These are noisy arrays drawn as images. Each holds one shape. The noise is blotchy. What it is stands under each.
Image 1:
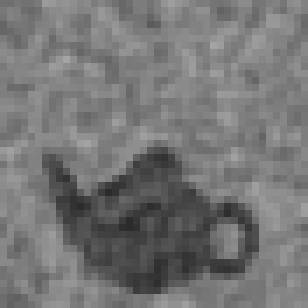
teapot
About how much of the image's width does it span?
two thirds
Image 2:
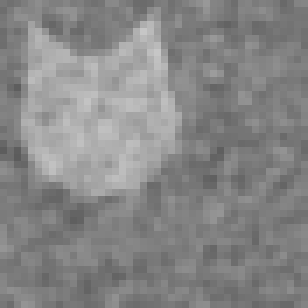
cat's head
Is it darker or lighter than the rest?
lighter
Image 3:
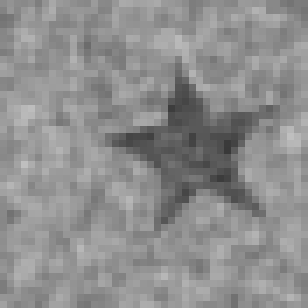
star
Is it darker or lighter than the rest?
darker
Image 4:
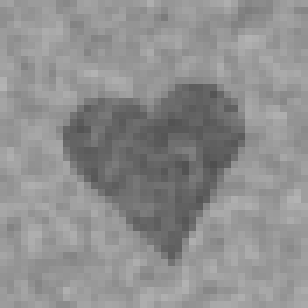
heart
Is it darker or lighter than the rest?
darker
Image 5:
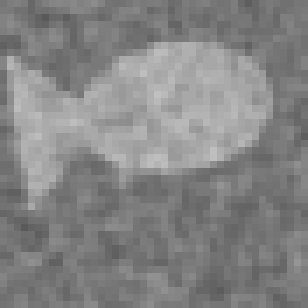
fish
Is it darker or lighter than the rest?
lighter
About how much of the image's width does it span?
nearly all
